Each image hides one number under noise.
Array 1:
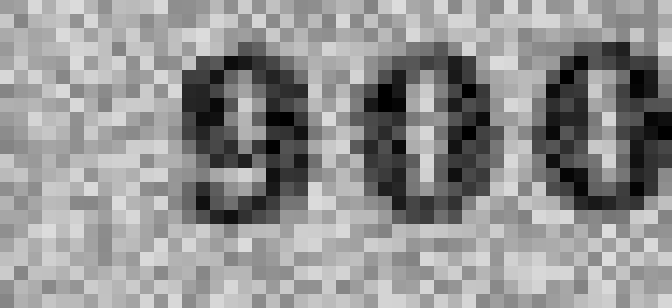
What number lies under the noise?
900
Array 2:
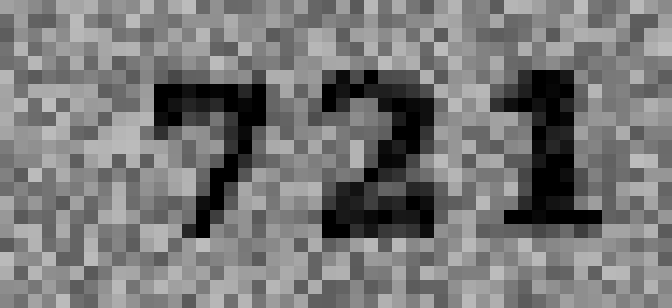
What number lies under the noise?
721
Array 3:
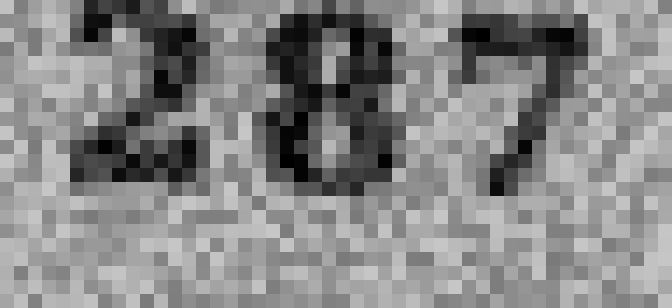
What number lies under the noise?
287
